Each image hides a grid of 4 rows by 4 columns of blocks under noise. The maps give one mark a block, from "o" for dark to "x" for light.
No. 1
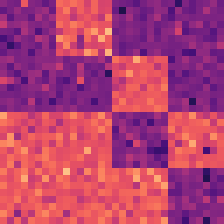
o x o o
o o x o
x x o x
x x x o
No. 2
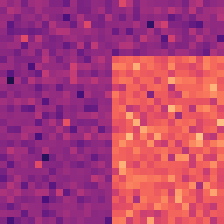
o o o o
o o x x
o o x x
o o x x
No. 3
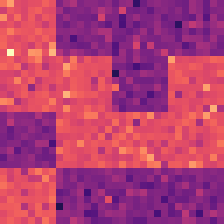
x o o o
x x o x
o x x x
x o o o
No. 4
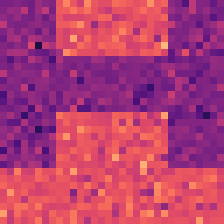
o x x o
o o o o
o x x o
x x x x
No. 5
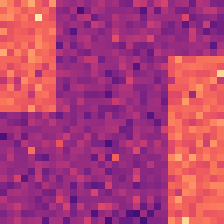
x o o o
x o o x
o o o x
o o o x
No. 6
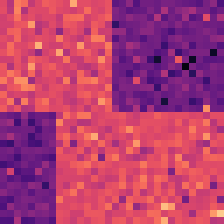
x x o o
x x o o
o x x x
o x x x
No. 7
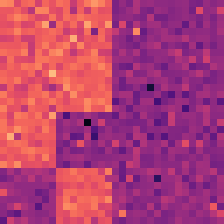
x x o o
x x o o
x o o o
o x o o
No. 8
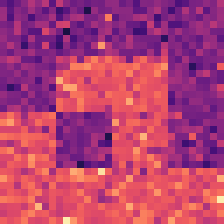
o o o o
o x x o
x o x o
x x x x
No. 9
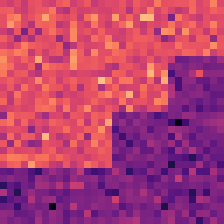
x x x x
x x x o
x x o o
o o o o
